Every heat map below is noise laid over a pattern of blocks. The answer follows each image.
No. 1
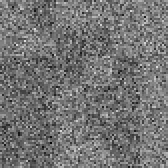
no symmetry
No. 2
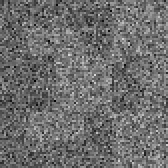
top and bottom mirror each other
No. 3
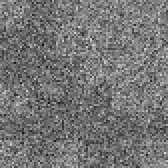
mirrored about the diagonal from the bottom left
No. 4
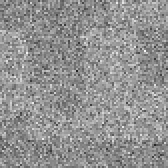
no symmetry
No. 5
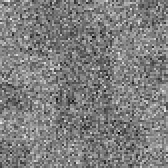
the same after a half turn
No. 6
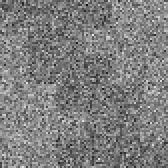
the same after a half turn
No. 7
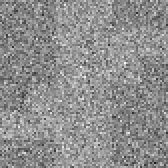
the same after a half turn
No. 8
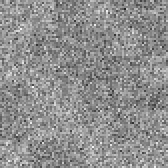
mirrored about the diagonal from the bottom left
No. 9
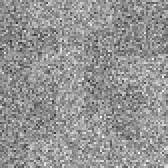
no symmetry
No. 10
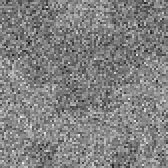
left and right mirror each other
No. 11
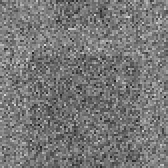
left and right mirror each other
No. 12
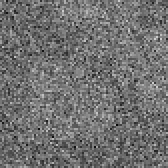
mirrored about the diagonal from the bottom left
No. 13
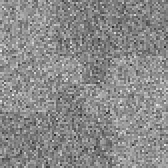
the same after a half turn
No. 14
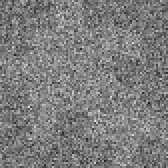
mirrored about the diagonal from the top left
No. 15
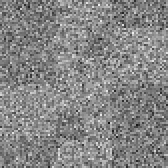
the same after a half turn
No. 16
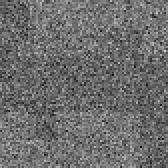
the same after a half turn
